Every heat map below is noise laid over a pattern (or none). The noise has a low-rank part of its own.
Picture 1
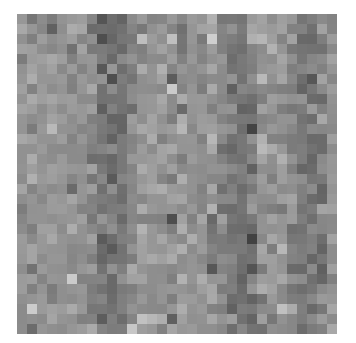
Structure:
bands of columns
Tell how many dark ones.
3
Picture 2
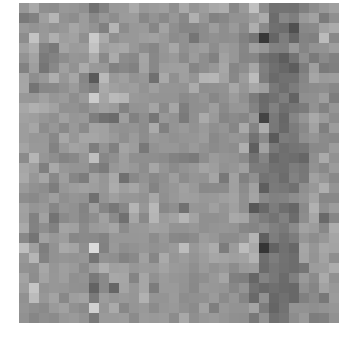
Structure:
one band of columns
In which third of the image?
right
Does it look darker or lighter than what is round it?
darker
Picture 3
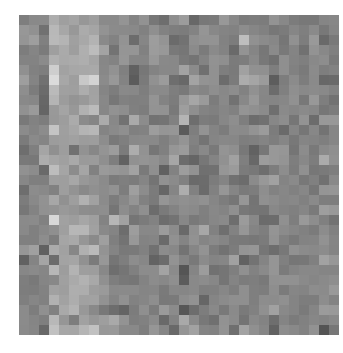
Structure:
one band of columns
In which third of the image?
left
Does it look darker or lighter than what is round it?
lighter
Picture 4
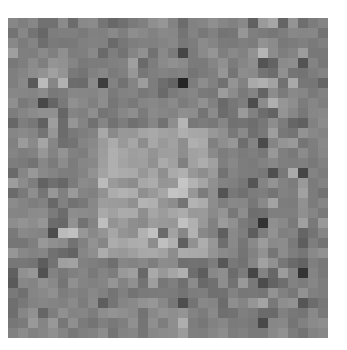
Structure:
one block
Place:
centre
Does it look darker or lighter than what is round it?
lighter
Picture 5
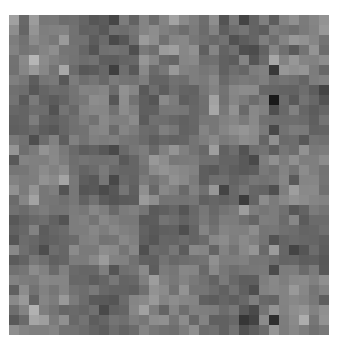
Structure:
a checkerboard
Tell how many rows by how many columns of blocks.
5 by 5
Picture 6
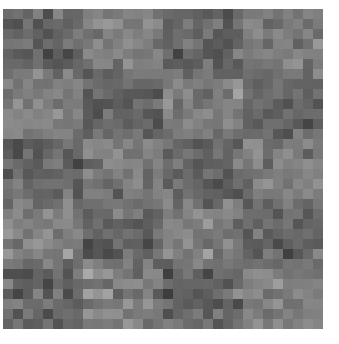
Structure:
a checkerboard
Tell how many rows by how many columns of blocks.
5 by 4
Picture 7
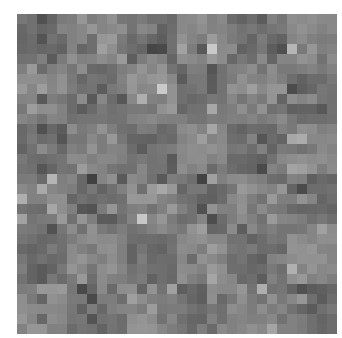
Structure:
a checkerboard
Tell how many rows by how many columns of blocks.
6 by 6
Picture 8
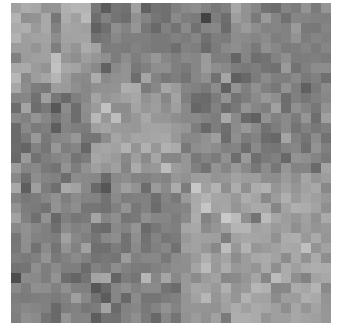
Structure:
blocks along the diagonal
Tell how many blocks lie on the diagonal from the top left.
3
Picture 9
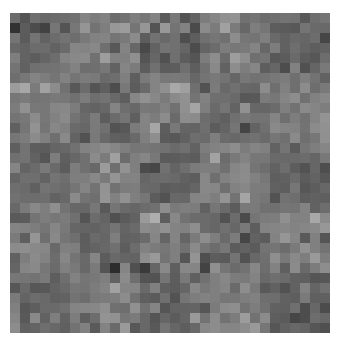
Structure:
a checkerboard
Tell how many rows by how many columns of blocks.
5 by 5
